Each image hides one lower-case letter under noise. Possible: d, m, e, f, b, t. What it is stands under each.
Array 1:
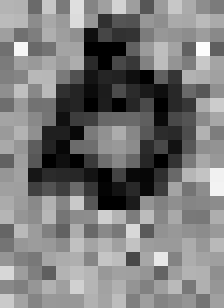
b
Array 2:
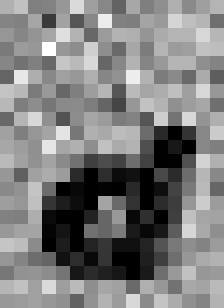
d
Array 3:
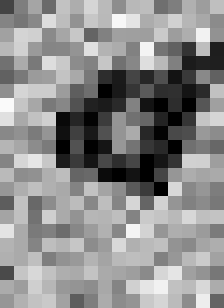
d
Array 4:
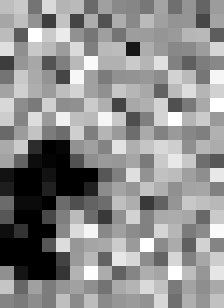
t
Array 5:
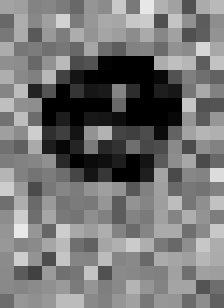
e
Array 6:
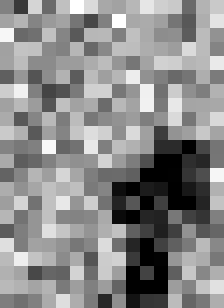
f
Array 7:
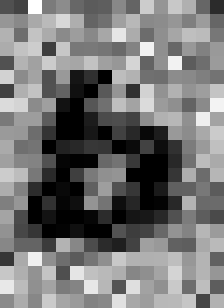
b
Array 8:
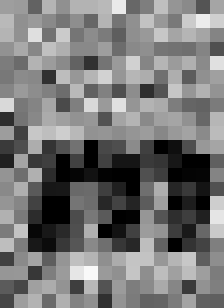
m
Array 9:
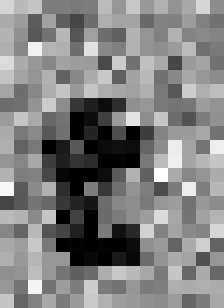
t
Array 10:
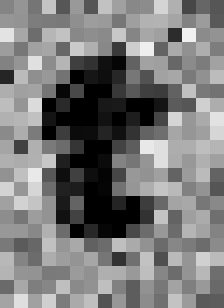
t
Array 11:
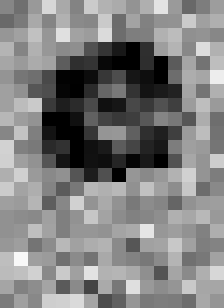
e
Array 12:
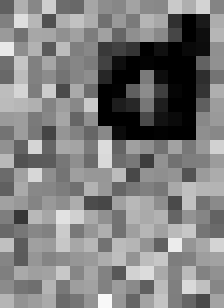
d
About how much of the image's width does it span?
half
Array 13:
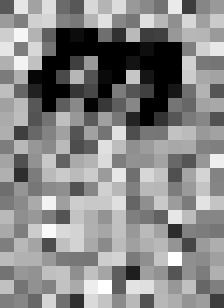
m
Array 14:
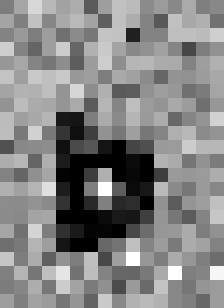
b
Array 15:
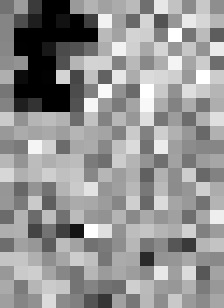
t
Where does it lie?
top left
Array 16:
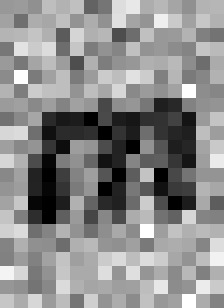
m
